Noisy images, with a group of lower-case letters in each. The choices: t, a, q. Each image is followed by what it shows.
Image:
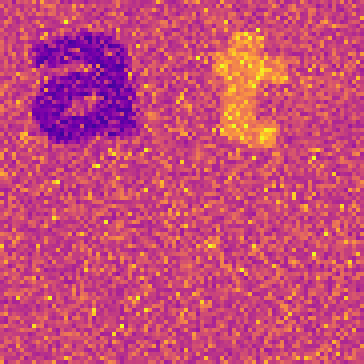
top left: dark a; top right: light t
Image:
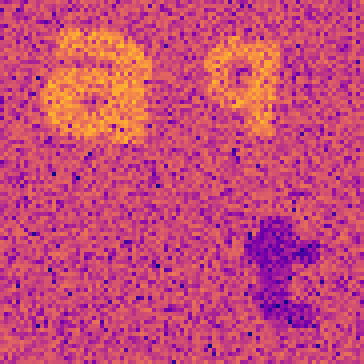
top left: light a; top right: light q; bottom right: dark t
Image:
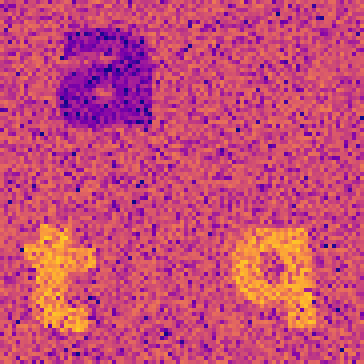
top left: dark a; bottom left: light t; bottom right: light q
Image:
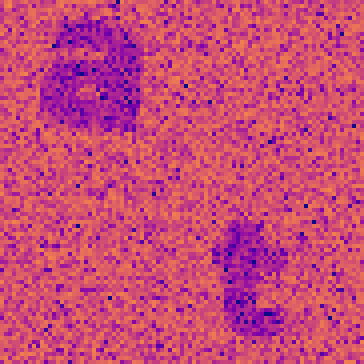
top left: dark a; bottom right: dark t
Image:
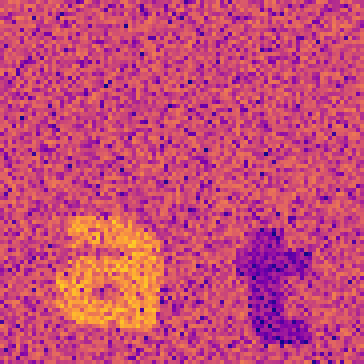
bottom left: light a; bottom right: dark t
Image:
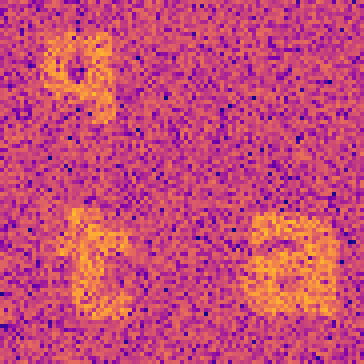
top left: light q; bottom left: light t; bottom right: light a
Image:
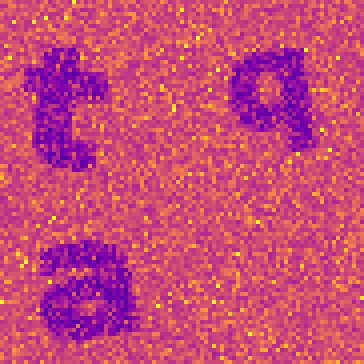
top left: dark t; top right: dark q; bottom left: dark a
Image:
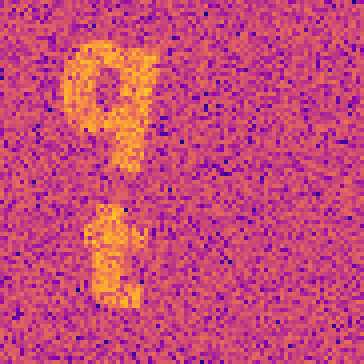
top left: light q; bottom left: light t
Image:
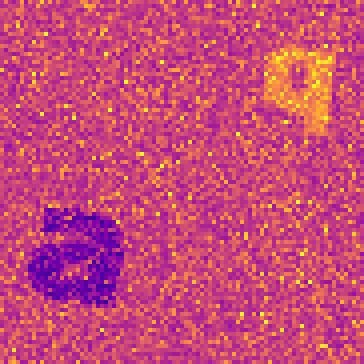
top right: light q; bottom left: dark a
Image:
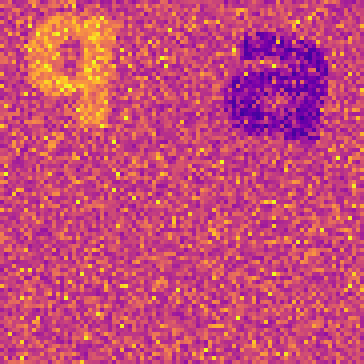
top left: light q; top right: dark a
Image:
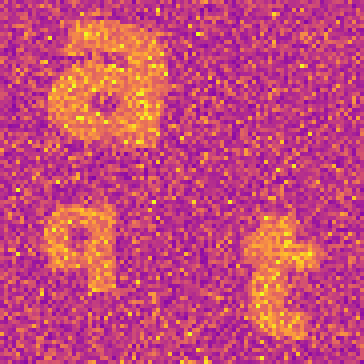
top left: light a; bottom left: light q; bottom right: light t
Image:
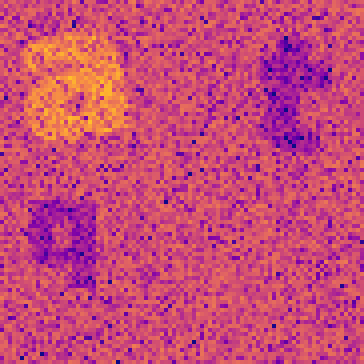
top left: light a; top right: dark t; bottom left: dark q
